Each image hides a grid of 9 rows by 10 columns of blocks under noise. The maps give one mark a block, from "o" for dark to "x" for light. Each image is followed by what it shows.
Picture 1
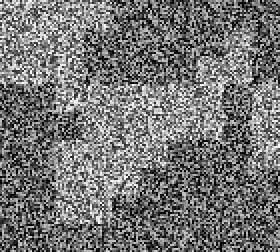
xxxxoooooo
xxxoooooxo
xxxooooxxo
ooxxxxxxox
oooxxxxxox
ooxxxxooox
ooxxxooooo
ooxxoooooo
oooooooooo
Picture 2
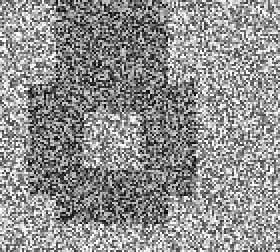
xxooooxxxx
xxooooxxxx
xxooooxxxx
xooooooxxx
xooxxooxxx
xooxxooxxx
xooooooxxx
xxooooxxxx
xxxxxxxxxx
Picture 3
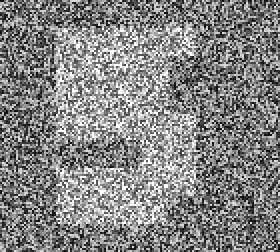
oooooooooo
ooxxxxxooo
ooxxxxoooo
ooxxxxoooo
ooxxxxxooo
oooooxxooo
ooxxxxxooo
ooxxxxoooo
oooooooooo
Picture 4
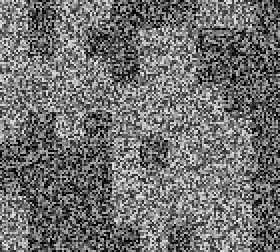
xoxxoooxxo
xoxooxxooo
xxxxoxxooo
xxxxxxxxoo
xoxoxxxxxo
ooooxoxxxo
ooooxxxxxo
xoooxxxxxo
xooooxoxxo
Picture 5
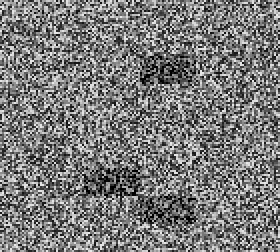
xxxxxxxxxx
xxxxxxxxxx
xxxxxooxxx
xxxxxxxxxx
xxxxxxxxxx
xxxxxxxxxx
xxxooxxxxx
xxxxxooxxx
xxxxxxxxxx
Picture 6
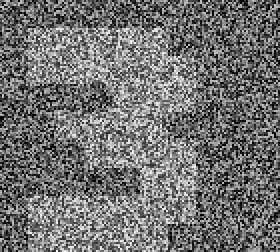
oooooooooo
oxxxxxoooo
oxxxxxxooo
ooooxxxooo
ooxxxxoooo
oooxxxxooo
oooooxxooo
oxxxxxxooo
oxxxxxoooo
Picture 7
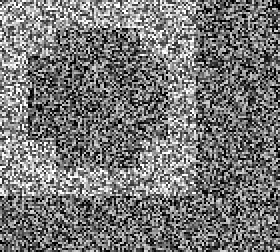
xxxxxxxooo
xxoooxxooo
xoooooxooo
xoooooxooo
xoooooxooo
xxoooxxooo
xxxxxxxooo
oooooooooo
oooooooooo
